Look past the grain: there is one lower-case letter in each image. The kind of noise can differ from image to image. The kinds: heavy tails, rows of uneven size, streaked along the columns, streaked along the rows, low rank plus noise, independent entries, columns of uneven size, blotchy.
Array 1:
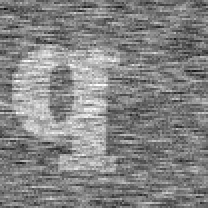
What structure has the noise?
streaked along the rows
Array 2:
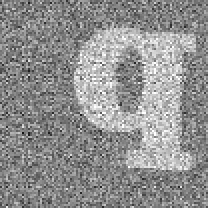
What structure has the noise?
low rank plus noise
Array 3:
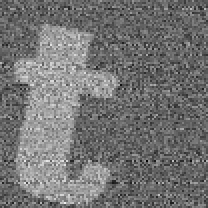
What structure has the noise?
rows of uneven size
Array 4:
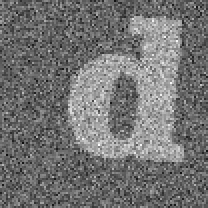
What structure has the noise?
independent entries
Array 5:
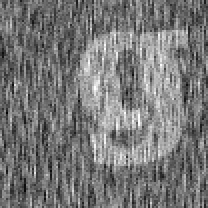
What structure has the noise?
streaked along the columns
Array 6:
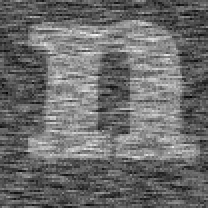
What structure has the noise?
streaked along the rows
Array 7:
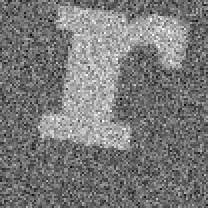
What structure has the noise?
independent entries
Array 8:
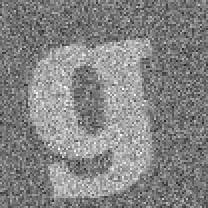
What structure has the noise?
independent entries
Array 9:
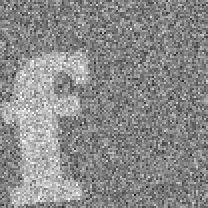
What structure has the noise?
independent entries
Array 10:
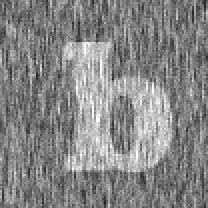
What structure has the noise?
streaked along the columns
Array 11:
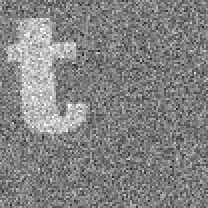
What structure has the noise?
independent entries
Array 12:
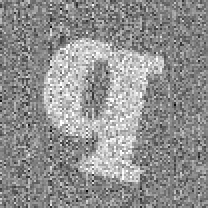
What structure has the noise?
columns of uneven size
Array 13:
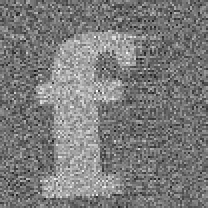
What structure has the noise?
low rank plus noise
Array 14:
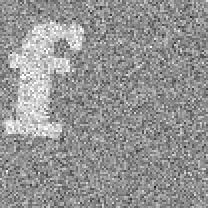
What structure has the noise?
independent entries
